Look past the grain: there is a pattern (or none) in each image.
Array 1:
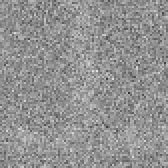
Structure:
bands of rows crossing bands of columns
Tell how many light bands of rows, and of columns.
1 and 1
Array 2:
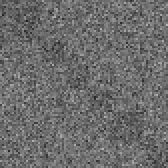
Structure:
blocks along the diagonal
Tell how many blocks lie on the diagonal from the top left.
6
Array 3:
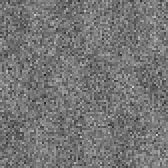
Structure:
a checkerboard
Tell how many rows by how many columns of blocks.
3 by 6
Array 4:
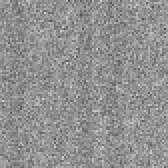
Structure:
bands of columns
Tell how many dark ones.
3
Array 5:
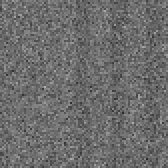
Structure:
bands of columns
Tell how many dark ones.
3
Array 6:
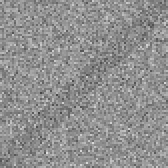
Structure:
a diagonal band
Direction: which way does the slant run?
bottom left to top right
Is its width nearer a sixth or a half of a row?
a sixth
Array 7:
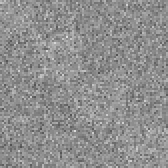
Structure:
blocks along the diagonal
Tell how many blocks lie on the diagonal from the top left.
4
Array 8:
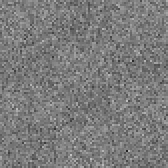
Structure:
a checkerboard
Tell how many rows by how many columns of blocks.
4 by 3
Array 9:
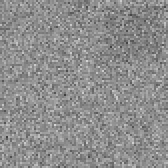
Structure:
one block
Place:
top right
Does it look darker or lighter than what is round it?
darker
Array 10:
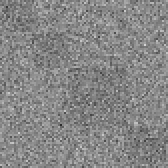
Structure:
blocks along the diagonal
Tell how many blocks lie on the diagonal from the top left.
4
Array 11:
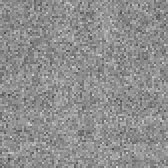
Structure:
bands of rows crossing bands of columns
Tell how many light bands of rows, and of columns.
3 and 2
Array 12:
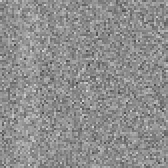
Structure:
one band of columns
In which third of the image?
left
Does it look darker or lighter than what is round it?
lighter
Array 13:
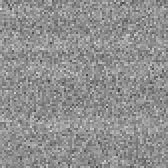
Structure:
bands of rows
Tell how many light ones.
4
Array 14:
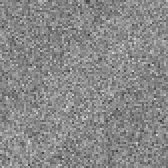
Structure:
a diagonal band
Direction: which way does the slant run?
bottom left to top right
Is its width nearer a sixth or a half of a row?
a half
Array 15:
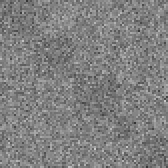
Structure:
blocks along the diagonal
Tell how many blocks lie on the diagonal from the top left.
5
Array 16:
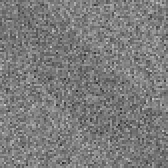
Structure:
a diagonal band
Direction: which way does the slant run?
top left to bottom right
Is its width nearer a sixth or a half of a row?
a half
